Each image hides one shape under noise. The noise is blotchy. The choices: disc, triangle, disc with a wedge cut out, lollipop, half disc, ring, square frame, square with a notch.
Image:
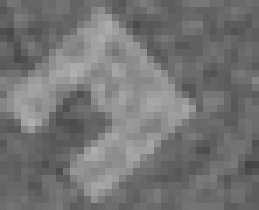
square with a notch
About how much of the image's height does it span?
nearly all
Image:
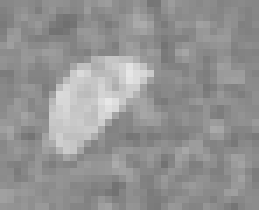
half disc
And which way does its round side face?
up and left
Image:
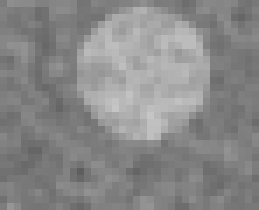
disc
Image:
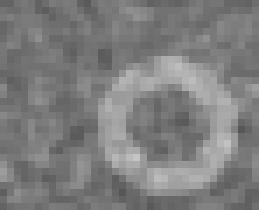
ring
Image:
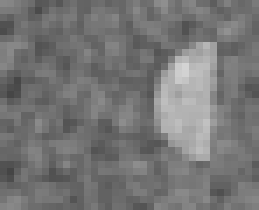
half disc
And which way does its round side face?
left
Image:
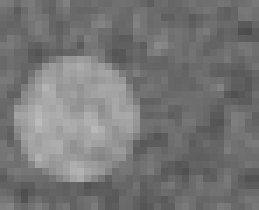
disc
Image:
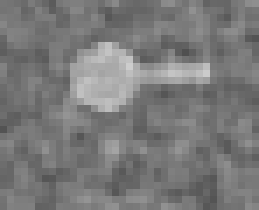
lollipop
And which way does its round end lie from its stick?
left
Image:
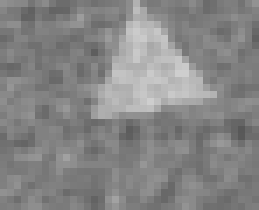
triangle
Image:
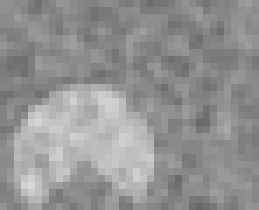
disc with a wedge cut out
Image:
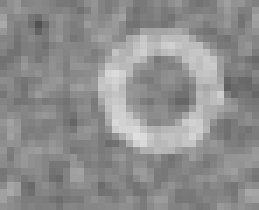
ring
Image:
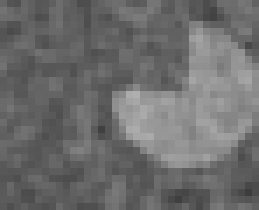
disc with a wedge cut out
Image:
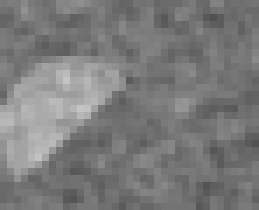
half disc
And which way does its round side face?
up and left
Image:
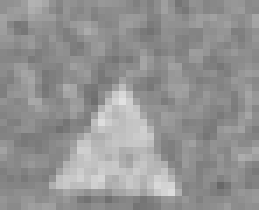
triangle
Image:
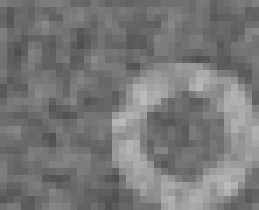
ring
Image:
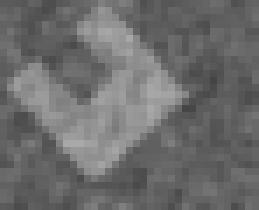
square with a notch
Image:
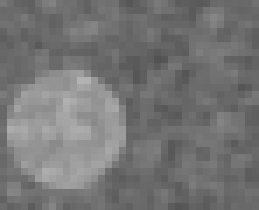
disc
